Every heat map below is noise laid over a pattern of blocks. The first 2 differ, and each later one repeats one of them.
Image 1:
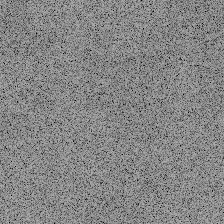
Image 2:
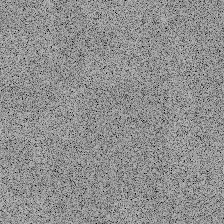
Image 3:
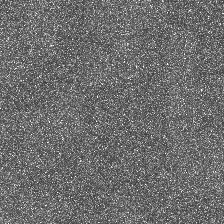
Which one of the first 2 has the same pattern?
2
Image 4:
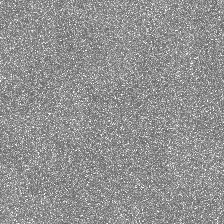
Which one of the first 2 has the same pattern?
2
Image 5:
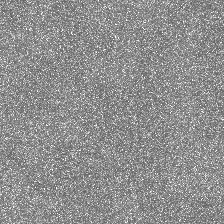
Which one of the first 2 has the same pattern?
2
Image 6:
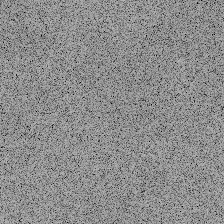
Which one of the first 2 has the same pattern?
1
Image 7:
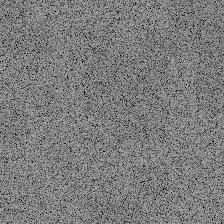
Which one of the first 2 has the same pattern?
1
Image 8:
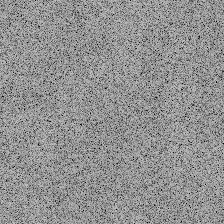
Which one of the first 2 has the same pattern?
2
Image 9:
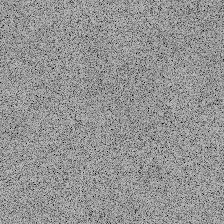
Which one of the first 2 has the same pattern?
1
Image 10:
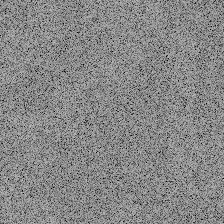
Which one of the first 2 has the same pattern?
2
